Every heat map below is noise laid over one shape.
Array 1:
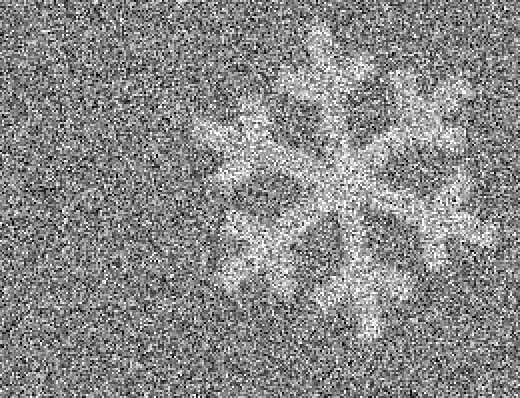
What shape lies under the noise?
snowflake
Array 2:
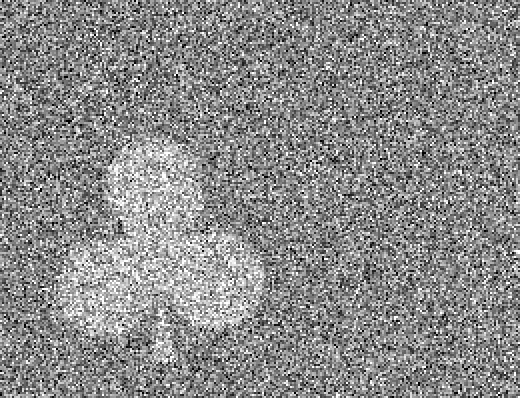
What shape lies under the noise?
club
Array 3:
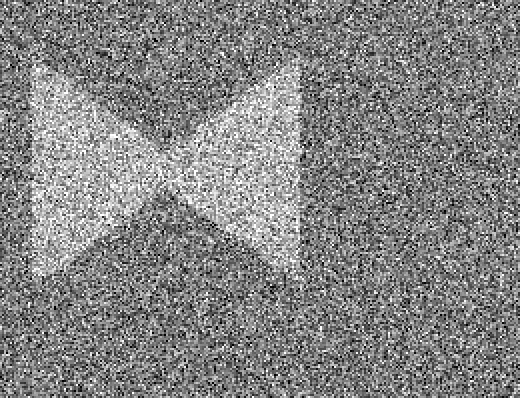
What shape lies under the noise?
bow tie
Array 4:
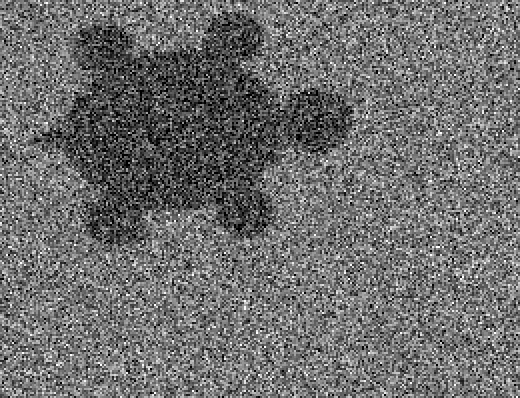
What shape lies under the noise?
turtle
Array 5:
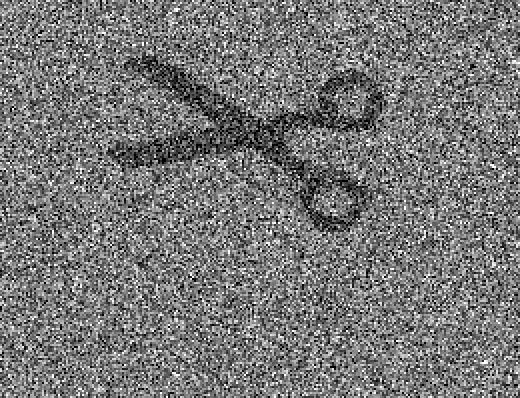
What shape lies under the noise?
pair of scissors
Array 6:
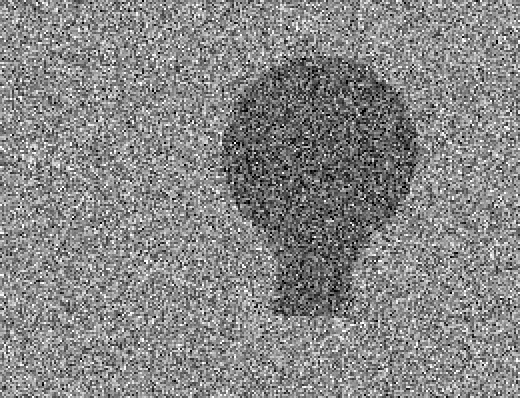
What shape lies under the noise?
light bulb
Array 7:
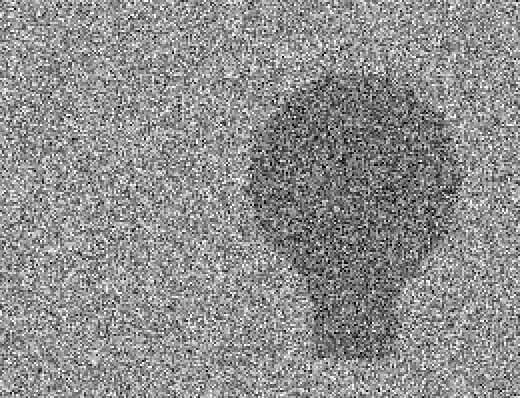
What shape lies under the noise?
light bulb
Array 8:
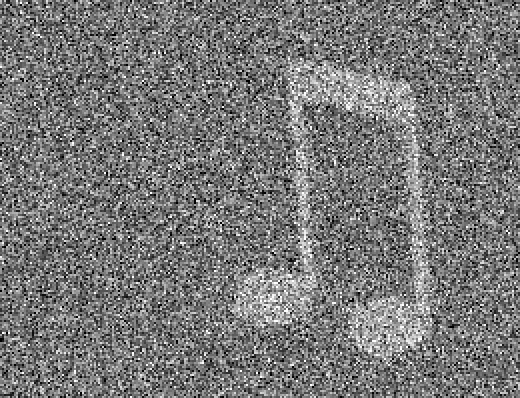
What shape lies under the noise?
pair of musical notes
